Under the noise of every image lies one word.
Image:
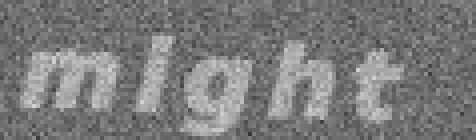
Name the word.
might
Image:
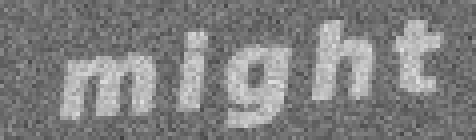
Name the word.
might
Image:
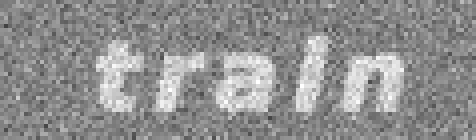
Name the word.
train
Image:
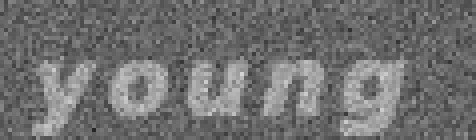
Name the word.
young
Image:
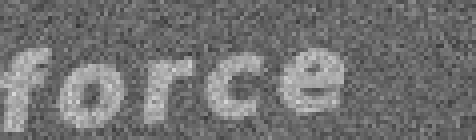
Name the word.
force
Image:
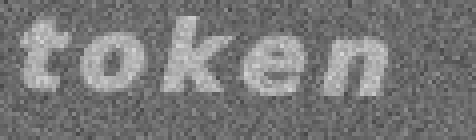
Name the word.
token
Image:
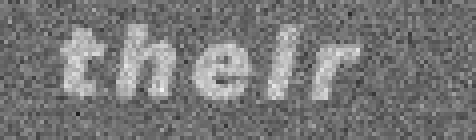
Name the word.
their
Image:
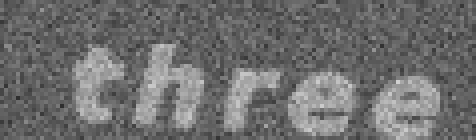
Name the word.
three
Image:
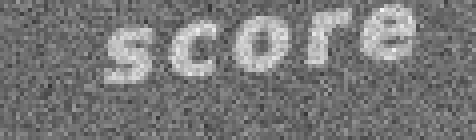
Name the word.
score
